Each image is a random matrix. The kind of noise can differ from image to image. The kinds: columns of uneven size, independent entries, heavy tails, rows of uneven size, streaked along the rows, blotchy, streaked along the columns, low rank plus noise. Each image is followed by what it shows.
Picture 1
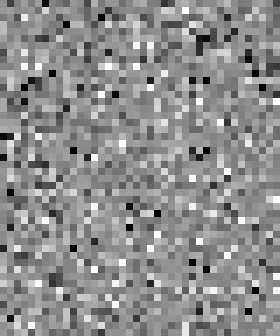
heavy tails
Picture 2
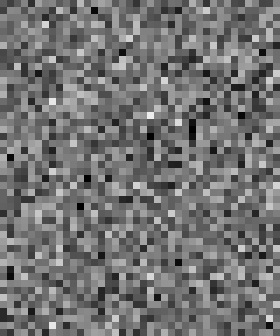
independent entries
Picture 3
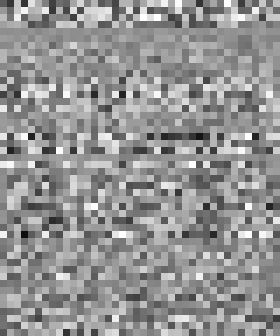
rows of uneven size
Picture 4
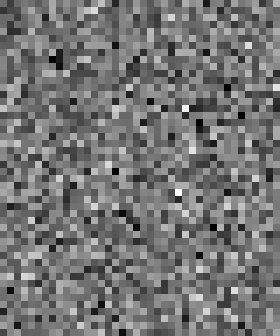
independent entries
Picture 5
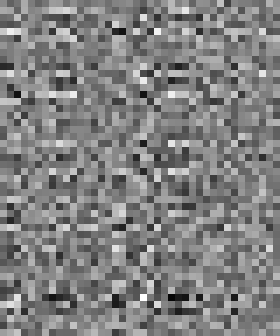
low rank plus noise
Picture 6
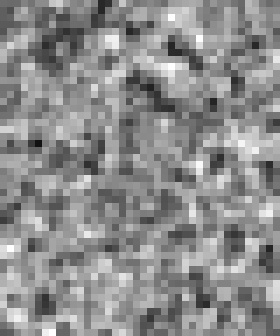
blotchy
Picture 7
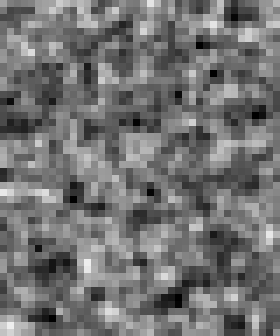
blotchy
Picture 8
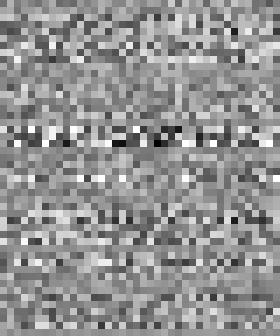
rows of uneven size
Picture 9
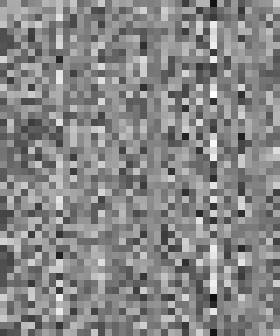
columns of uneven size
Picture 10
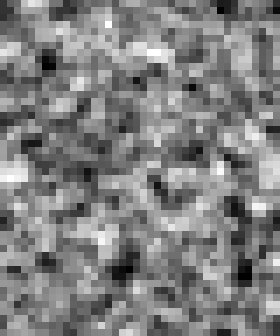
blotchy
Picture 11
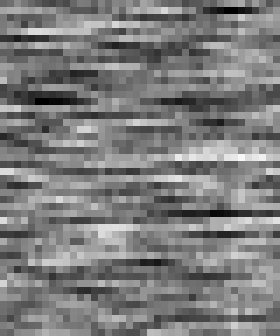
streaked along the rows
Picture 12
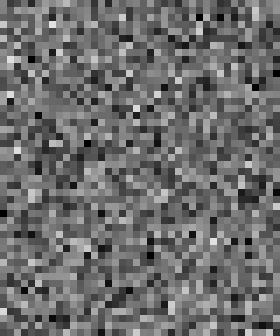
independent entries
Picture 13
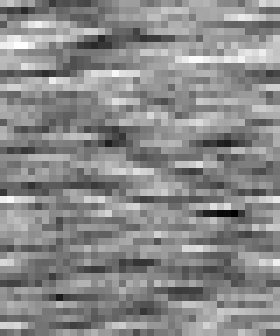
streaked along the rows
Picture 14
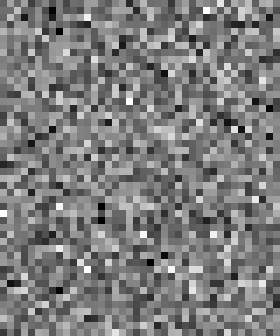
independent entries
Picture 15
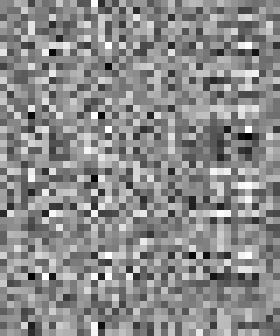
low rank plus noise
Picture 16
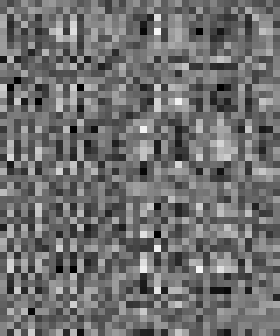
low rank plus noise
